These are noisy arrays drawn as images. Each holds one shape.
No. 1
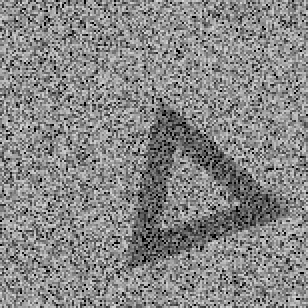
triangle frame
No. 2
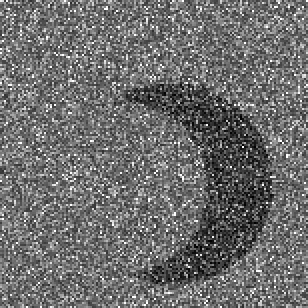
crescent
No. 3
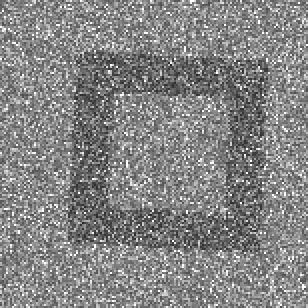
square frame
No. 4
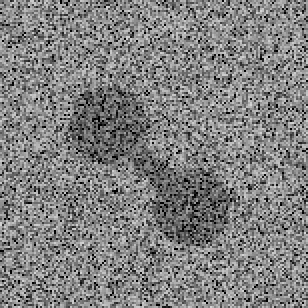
dumbbell
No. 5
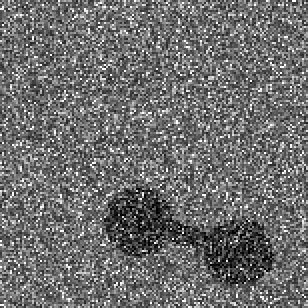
dumbbell
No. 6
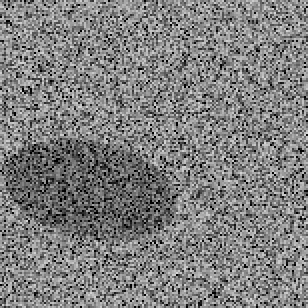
ellipse
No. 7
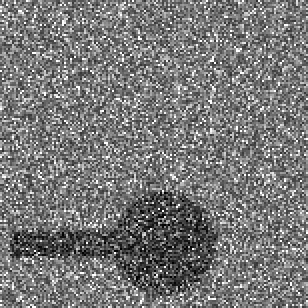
lollipop
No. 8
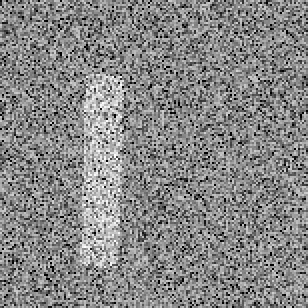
bar
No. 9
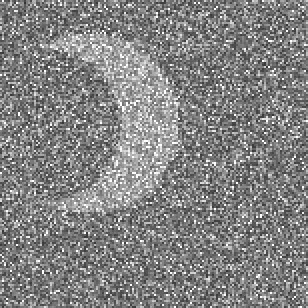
crescent
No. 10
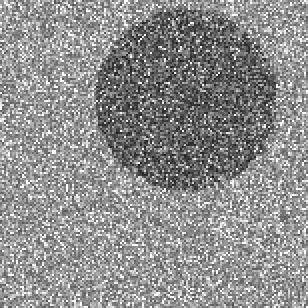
disc
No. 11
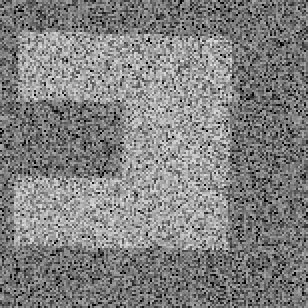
square with a notch
